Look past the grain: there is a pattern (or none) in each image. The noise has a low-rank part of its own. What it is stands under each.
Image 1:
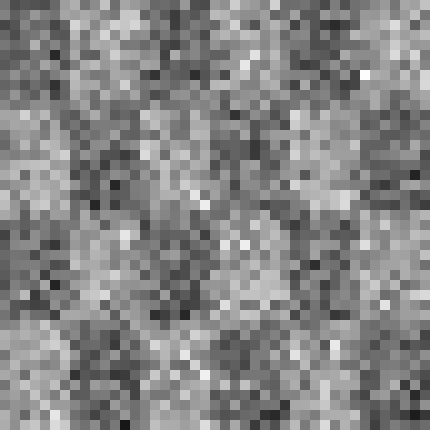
a checkerboard
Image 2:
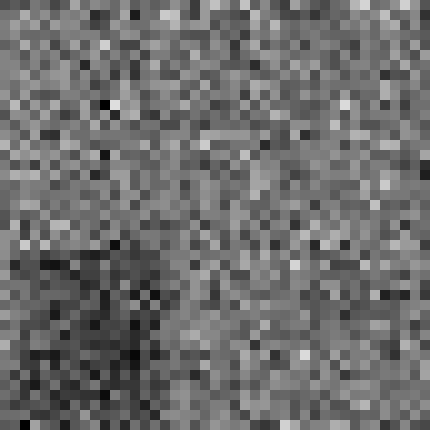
one block
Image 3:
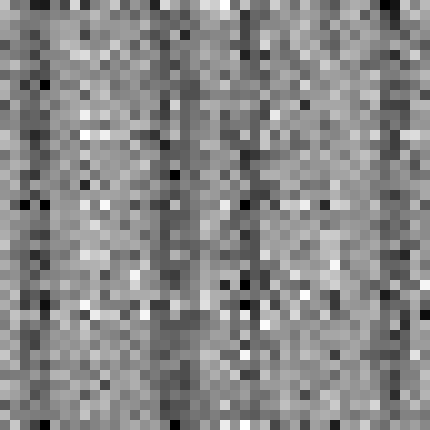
bands of columns
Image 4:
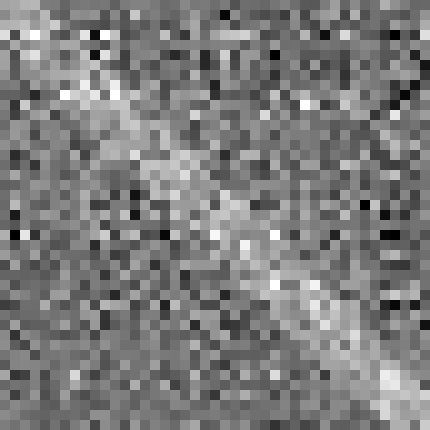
a diagonal band
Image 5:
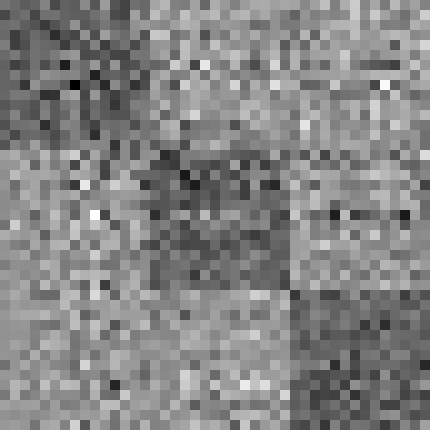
blocks along the diagonal
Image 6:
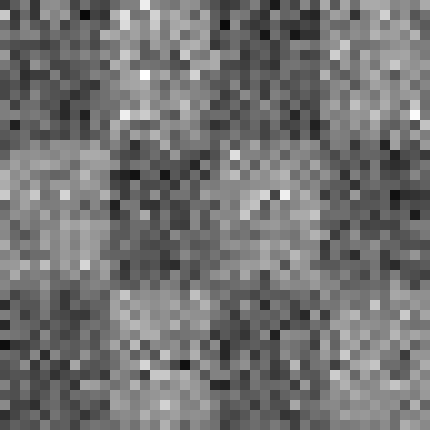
a checkerboard
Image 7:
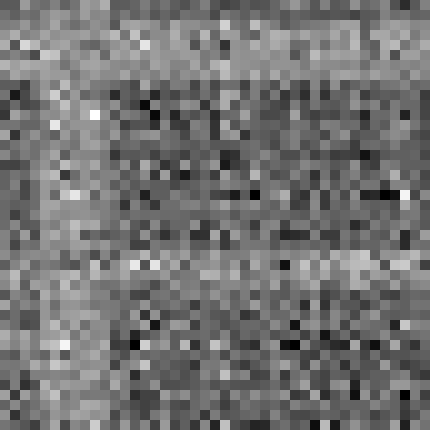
bands of rows crossing bands of columns
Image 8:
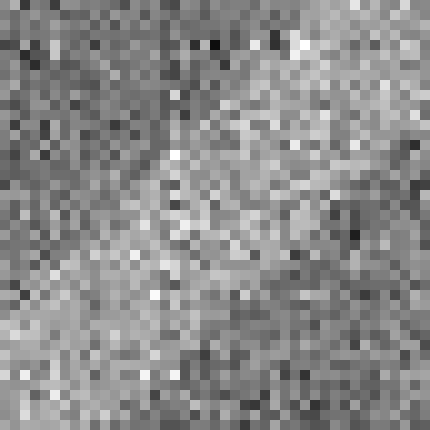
a diagonal band
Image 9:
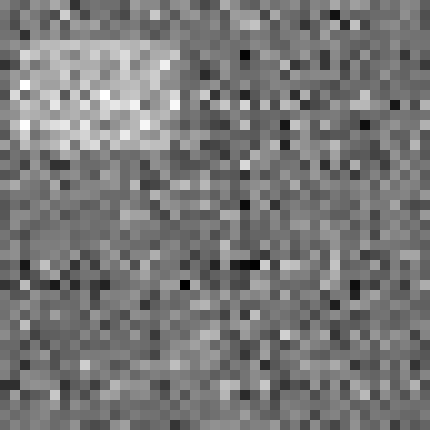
one block
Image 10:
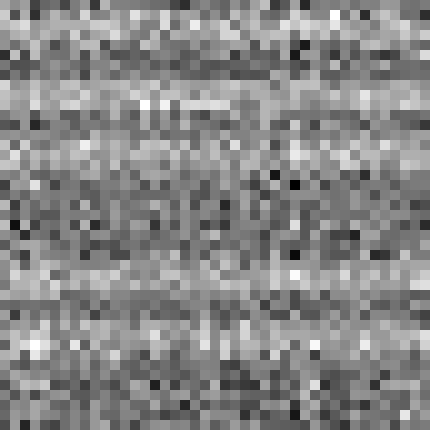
bands of rows
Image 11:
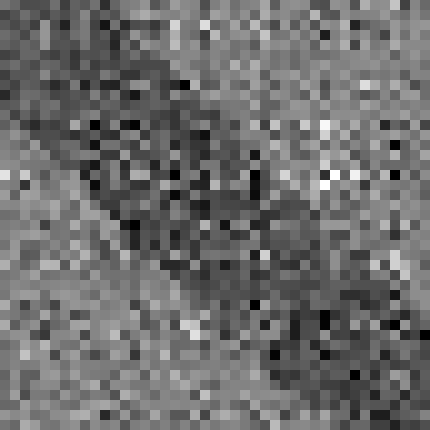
a diagonal band
